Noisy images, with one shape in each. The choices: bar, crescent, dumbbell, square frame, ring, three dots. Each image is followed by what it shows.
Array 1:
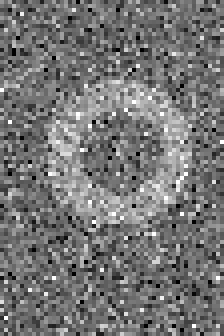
ring
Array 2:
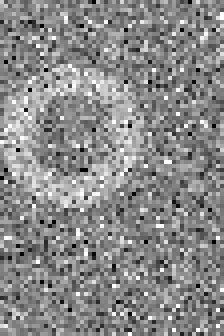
ring
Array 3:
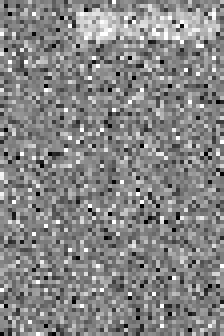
bar
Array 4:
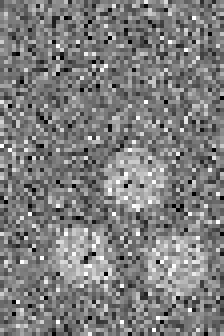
three dots
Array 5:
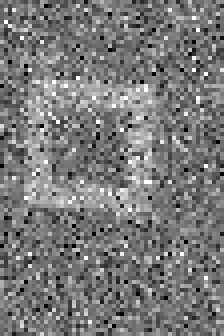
square frame
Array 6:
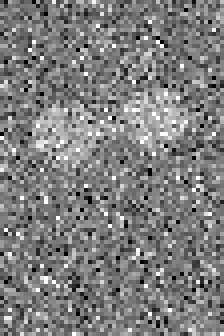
dumbbell
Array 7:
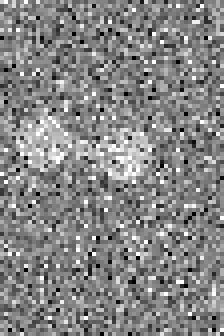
dumbbell
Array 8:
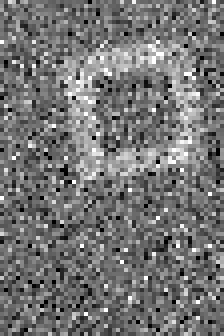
square frame
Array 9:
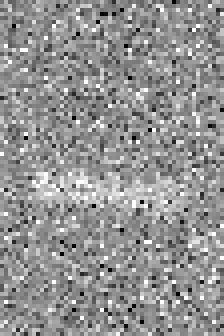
bar
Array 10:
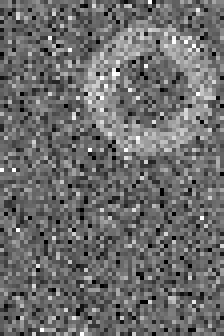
ring
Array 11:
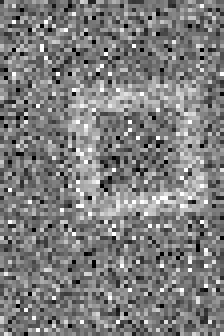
square frame
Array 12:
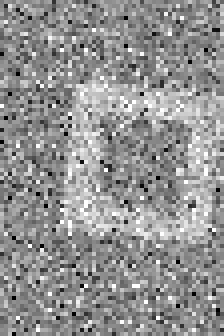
square frame
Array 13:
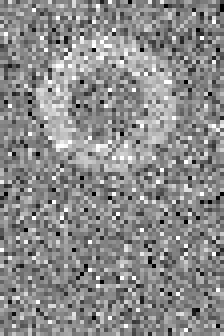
ring
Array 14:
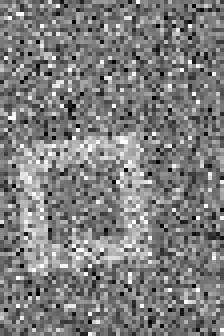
square frame
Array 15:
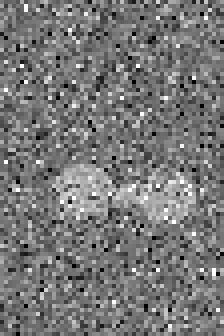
dumbbell
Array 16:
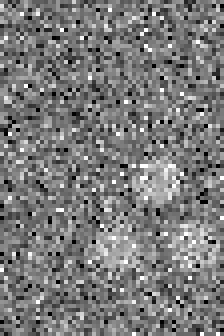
three dots
